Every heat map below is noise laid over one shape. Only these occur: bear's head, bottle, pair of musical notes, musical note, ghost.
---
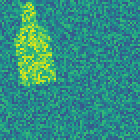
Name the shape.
bottle
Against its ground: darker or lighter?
lighter
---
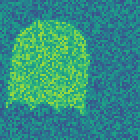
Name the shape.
ghost
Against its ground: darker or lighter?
lighter
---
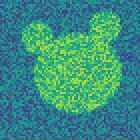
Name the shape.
bear's head
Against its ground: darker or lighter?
lighter
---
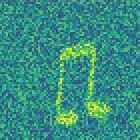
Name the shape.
pair of musical notes
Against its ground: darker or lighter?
lighter
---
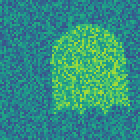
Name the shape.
ghost
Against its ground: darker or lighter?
lighter
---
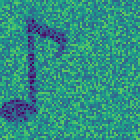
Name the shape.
musical note
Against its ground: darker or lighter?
darker
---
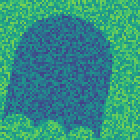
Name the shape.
ghost
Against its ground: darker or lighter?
darker
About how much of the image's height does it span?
nearly all
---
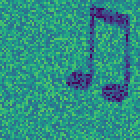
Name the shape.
pair of musical notes
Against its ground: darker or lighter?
darker
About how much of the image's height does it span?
two thirds
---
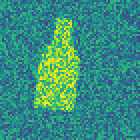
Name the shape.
bottle
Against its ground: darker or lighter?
lighter
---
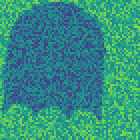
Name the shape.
ghost
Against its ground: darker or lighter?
darker
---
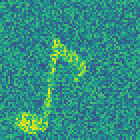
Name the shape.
musical note
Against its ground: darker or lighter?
lighter
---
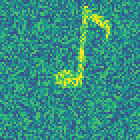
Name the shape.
musical note
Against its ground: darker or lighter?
lighter
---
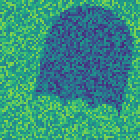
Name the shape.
ghost
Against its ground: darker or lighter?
darker
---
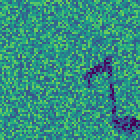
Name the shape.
musical note
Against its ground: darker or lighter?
darker
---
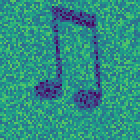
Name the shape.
pair of musical notes
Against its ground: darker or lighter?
darker
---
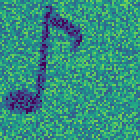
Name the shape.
musical note
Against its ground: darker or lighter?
darker
